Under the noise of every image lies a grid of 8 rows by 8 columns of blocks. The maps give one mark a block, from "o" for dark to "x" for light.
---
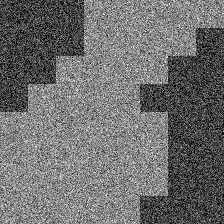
oooxxxxx
oooxxxxo
ooxxxxoo
oxxxxooo
xxxxxxoo
xxxxxxoo
xxxxxxoo
xxxxxooo
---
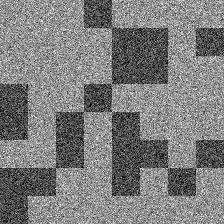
xxxoxxxx
xxxxooxo
xxxxooxx
oxxoxxxx
oxoxoxxx
xxoxooxo
ooxxoxox
oxxxxxxx
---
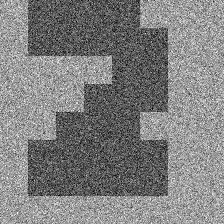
xooooxxx
xoooooxx
xxxxooxx
xxxoooxx
xxoooxxx
xoooooxx
xoooooxx
xxxxxxxx
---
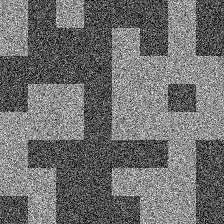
xoxoooxo
xoooxoxo
ooooxxxx
oxxoxxox
xxxoxxxx
xoooooxo
xxooxxxo
oxoooxxo
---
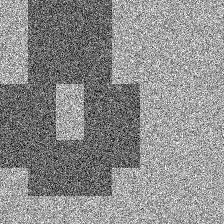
xoooxxxx
xoooxxxx
xoooxxxx
ooxooxxx
ooxooxxx
oooooxxx
xoooxxxx
xxxxxxxx
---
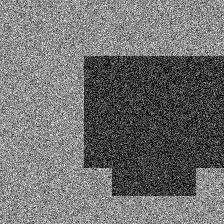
xxxxxxxx
xxxxxxxx
xxxooooo
xxxooooo
xxxooooo
xxxooooo
xxxxooox
xxxxxxxx
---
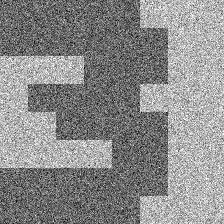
oooooxxx
ooooooxx
xxxoooxx
xooooxxx
xxooooxx
xxxxooxx
ooooooxx
oooooxxx
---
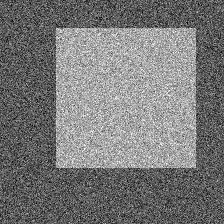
oooooooo
ooxxxxxo
ooxxxxxo
ooxxxxxo
ooxxxxxo
ooxxxxxo
oooooooo
oooooooo
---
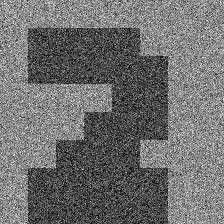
xxxxxxxx
xooooxxx
xoooooxx
xxxxooxx
xxxoooxx
xxoooxxx
xoooooxx
xoooooxx
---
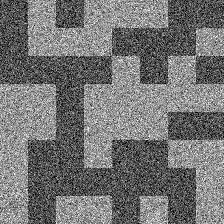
oxoxxxoo
oxxxooox
ooooxoxo
xxoxxxxx
xxoxxxoo
xooxooxx
xoooooox
xoxxoxox
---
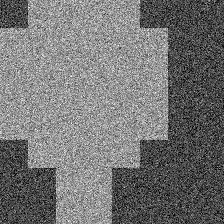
oxxxxooo
xxxxxxoo
xxxxxxoo
xxxxxxoo
xxxxxxoo
oxxxxooo
ooxxoooo
ooxxoooo
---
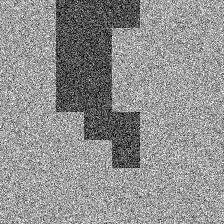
xxoooxxx
xxooxxxx
xxooxxxx
xxooxxxx
xxxooxxx
xxxxoxxx
xxxxxxxx
xxxxxxxx
